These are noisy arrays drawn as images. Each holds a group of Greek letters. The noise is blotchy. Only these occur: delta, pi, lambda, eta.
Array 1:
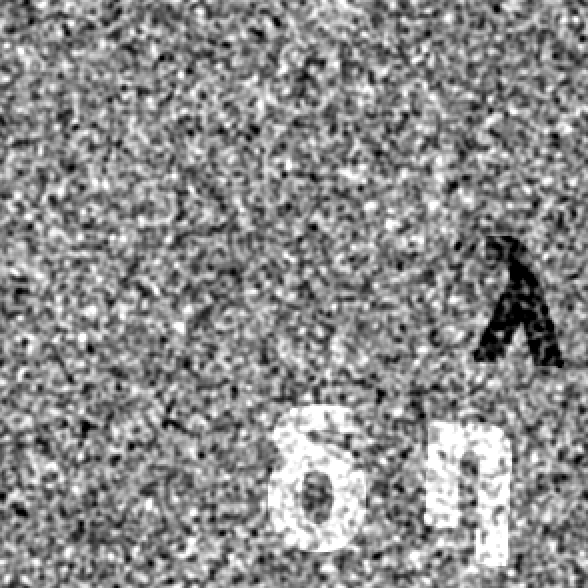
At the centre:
nothing
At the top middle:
nothing
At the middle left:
nothing
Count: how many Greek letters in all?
3
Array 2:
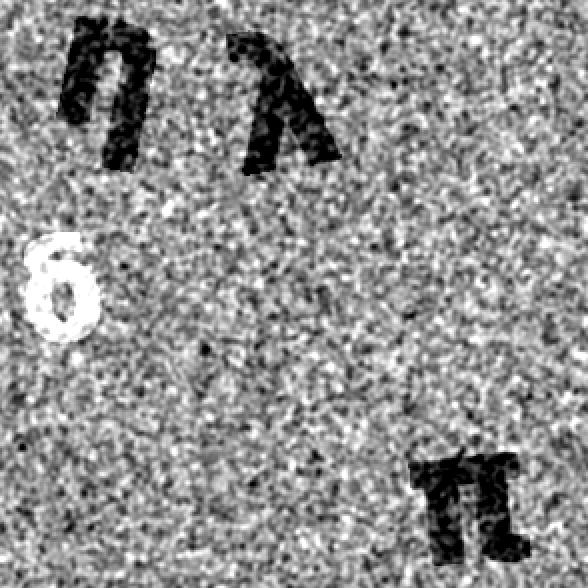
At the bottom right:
pi
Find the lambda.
top middle
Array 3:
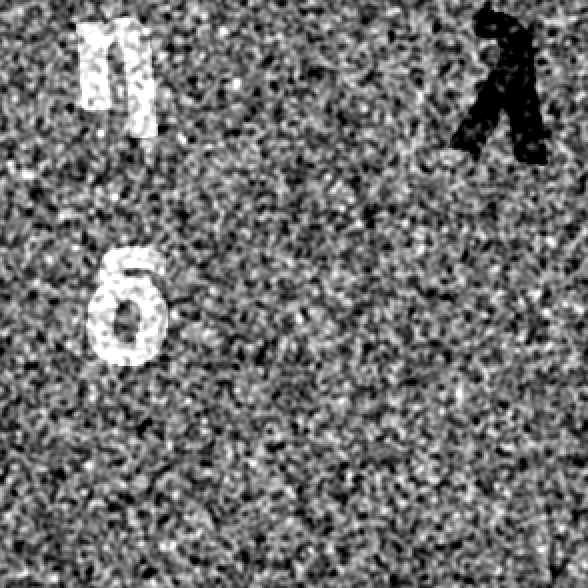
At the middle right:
nothing
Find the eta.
top left
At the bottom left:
nothing
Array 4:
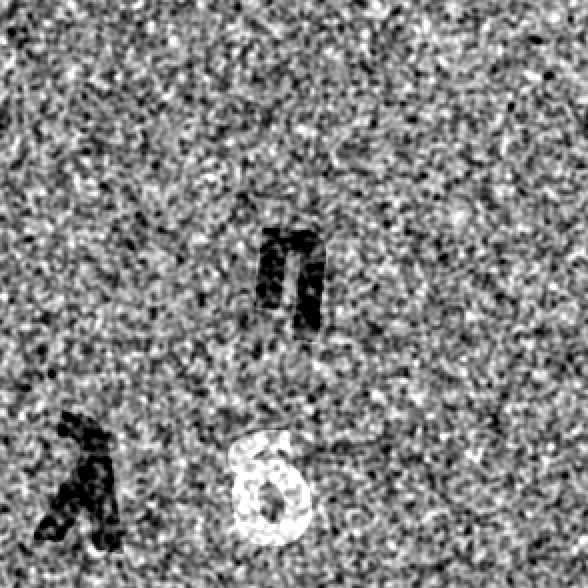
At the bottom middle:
delta
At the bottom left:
lambda
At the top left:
nothing
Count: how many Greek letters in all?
3
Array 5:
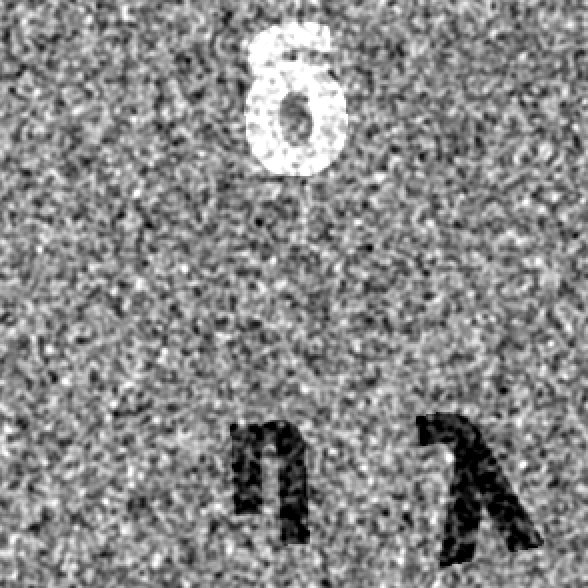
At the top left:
nothing
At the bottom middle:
eta
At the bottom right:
lambda
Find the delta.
top middle
